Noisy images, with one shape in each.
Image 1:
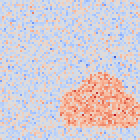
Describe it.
red cloud
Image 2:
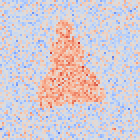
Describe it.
red chess pawn
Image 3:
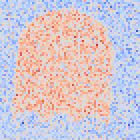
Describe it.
red ghost
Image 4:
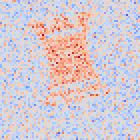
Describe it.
red chess rook
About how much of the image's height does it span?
two thirds
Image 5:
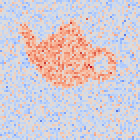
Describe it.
red teapot
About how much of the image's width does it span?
two thirds
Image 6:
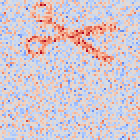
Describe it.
red pair of scissors
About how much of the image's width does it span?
two thirds
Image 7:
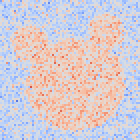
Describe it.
red bear's head
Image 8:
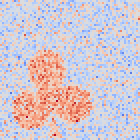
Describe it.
red club
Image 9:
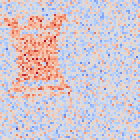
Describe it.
red chess rook
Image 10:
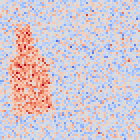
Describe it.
red bottle
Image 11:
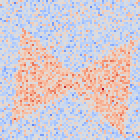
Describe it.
red bow tie
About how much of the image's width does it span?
nearly all
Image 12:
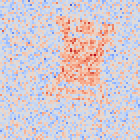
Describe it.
red chess rook
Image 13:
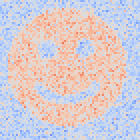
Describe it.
red smiling face
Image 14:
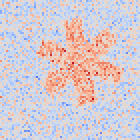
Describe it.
red asterisk
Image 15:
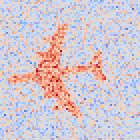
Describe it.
red airplane
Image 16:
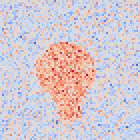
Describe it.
red light bulb
